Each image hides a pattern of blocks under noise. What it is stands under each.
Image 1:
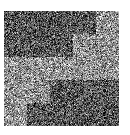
the same after a half turn
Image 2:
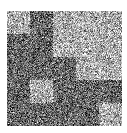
mirrored about the diagonal from the bottom left
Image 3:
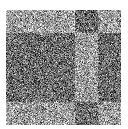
top and bottom mirror each other
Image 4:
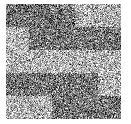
the same after a half turn
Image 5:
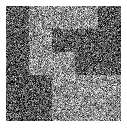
no symmetry
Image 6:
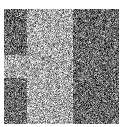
top and bottom mirror each other
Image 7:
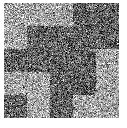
mirrored about the diagonal from the bottom left
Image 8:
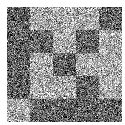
mirrored about the diagonal from the bottom left
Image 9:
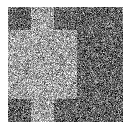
top and bottom mirror each other
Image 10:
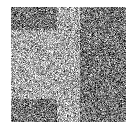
top and bottom mirror each other
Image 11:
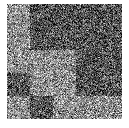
mirrored about the diagonal from the bottom left
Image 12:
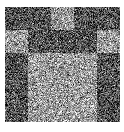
left and right mirror each other
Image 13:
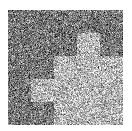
mirrored about the diagonal from the top left
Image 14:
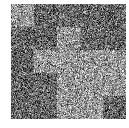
mirrored about the diagonal from the top left
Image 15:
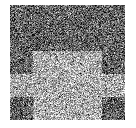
left and right mirror each other
